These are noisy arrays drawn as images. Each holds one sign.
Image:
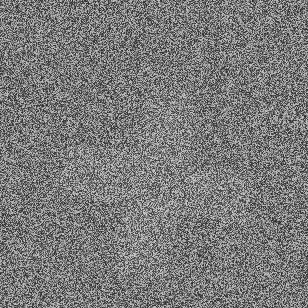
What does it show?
light plus sign
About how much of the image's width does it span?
two thirds
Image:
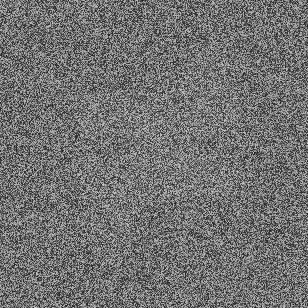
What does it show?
light not-equal sign
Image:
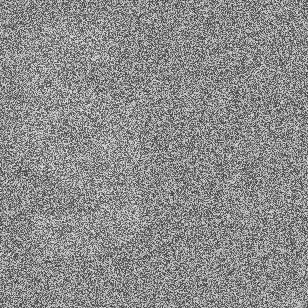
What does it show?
light section sign
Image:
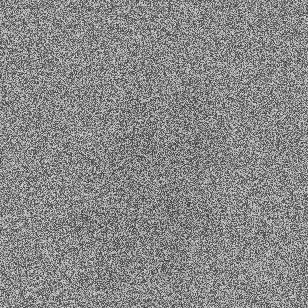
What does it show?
dark hash sign
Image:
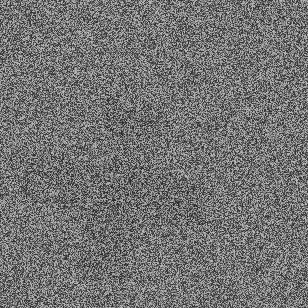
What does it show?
dark plus sign
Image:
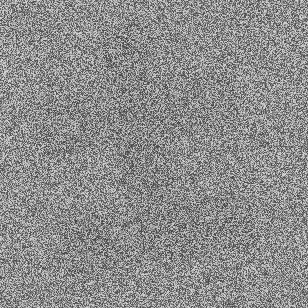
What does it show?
dark plus-minus sign
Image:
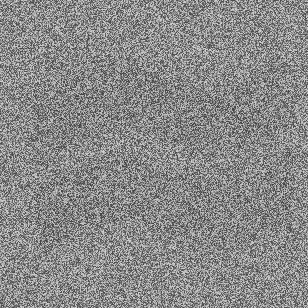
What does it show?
dark approximately sign
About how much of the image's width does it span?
nearly all
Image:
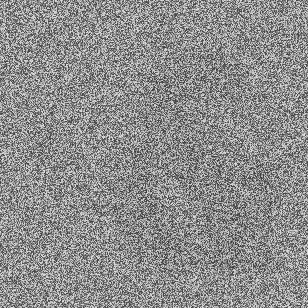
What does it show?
dark ampersand
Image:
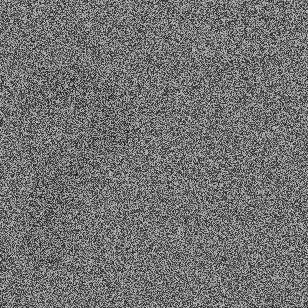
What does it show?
dark question mark
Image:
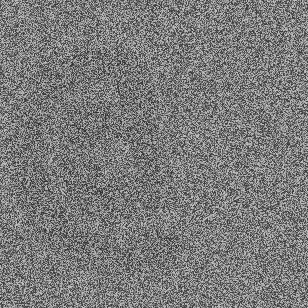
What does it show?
dark at sign
